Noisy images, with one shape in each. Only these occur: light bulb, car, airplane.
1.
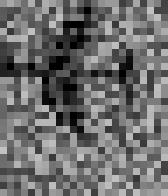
airplane
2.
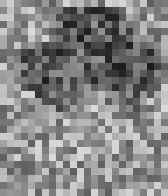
car
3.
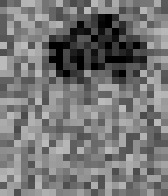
car
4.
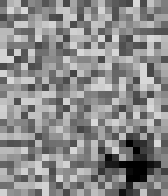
airplane
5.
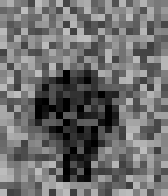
light bulb
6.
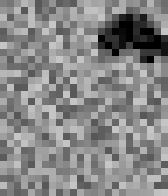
car
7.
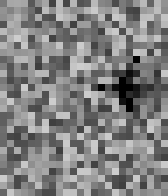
airplane
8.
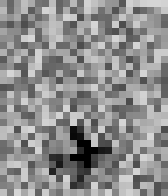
airplane
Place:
bottom middle
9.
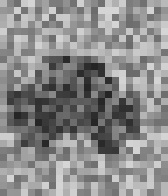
car
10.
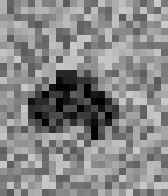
car
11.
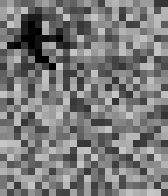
airplane
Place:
top left
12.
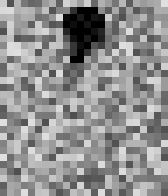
light bulb
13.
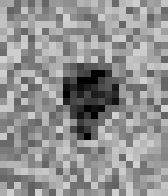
light bulb
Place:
centre
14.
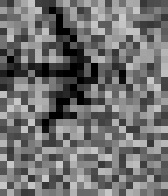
airplane
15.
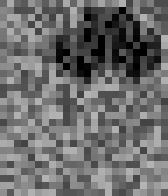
car
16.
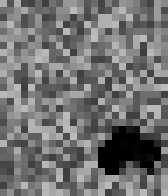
car
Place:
bottom right
